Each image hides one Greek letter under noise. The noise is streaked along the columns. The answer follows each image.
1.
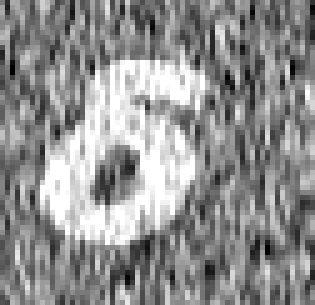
light delta
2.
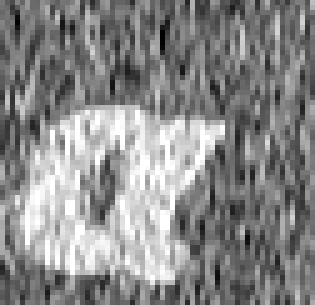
light alpha
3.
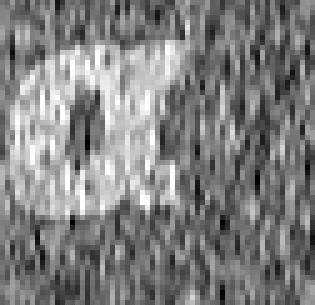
light alpha
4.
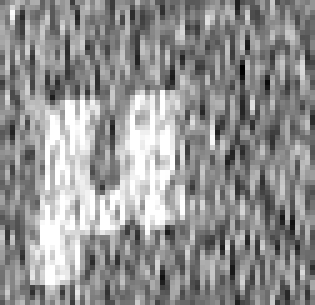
light mu
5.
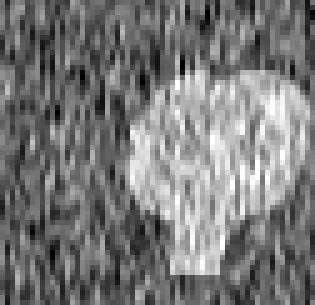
light phi
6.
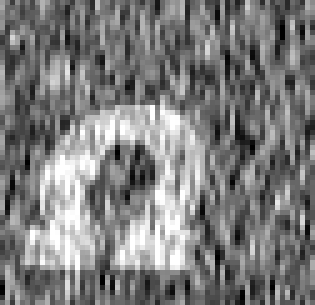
light omega
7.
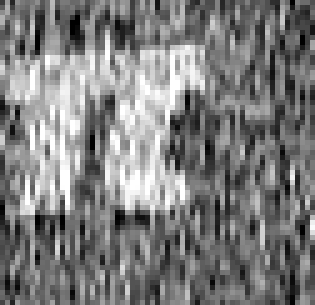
light pi
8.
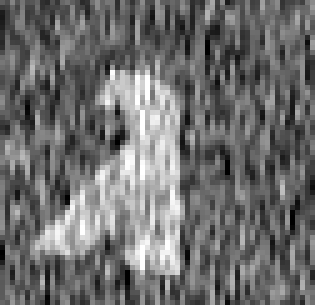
light lambda
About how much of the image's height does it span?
two thirds
